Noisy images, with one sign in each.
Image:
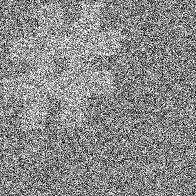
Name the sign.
hash sign
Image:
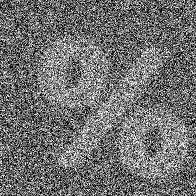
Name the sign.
percent sign
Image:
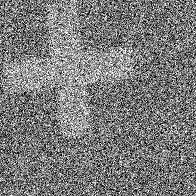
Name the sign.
plus sign
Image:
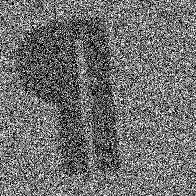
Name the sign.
pilcrow
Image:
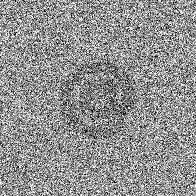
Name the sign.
at sign
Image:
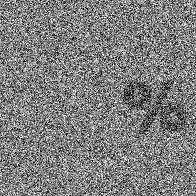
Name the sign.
percent sign
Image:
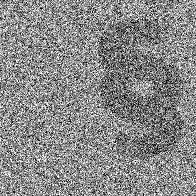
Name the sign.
section sign
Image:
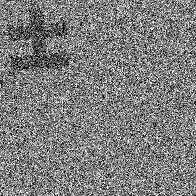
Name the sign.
plus-minus sign
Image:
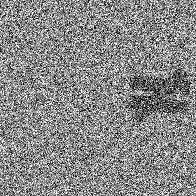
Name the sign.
not-equal sign
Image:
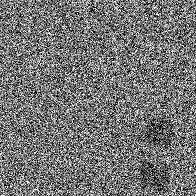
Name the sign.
colon
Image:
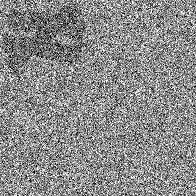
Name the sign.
not-equal sign
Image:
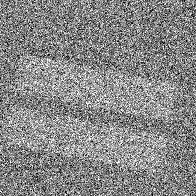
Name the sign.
equals sign
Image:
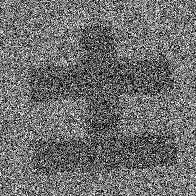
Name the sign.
plus-minus sign
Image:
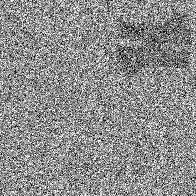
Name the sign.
not-equal sign
